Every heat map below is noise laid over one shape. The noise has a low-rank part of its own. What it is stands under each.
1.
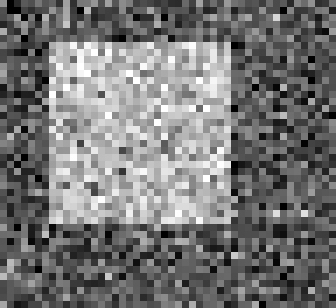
square
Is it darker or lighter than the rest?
lighter
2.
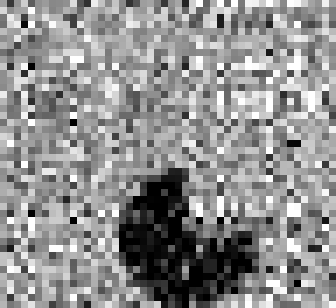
disc with a wedge cut out
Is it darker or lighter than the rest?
darker
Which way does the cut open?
up and right
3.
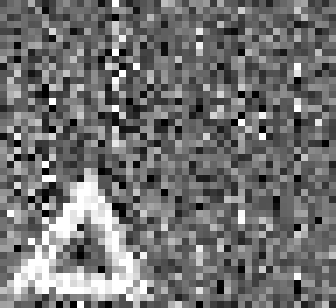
triangle frame
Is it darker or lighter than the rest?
lighter
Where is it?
bottom left
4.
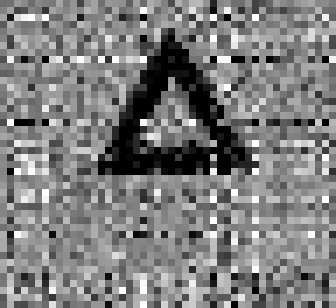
triangle frame
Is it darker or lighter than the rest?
darker
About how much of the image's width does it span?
half
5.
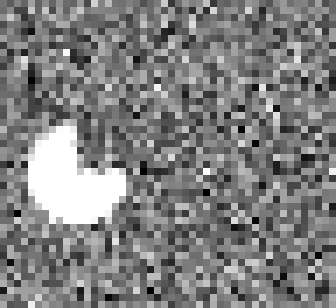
disc with a wedge cut out
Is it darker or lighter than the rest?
lighter
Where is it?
middle left
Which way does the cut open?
up and right
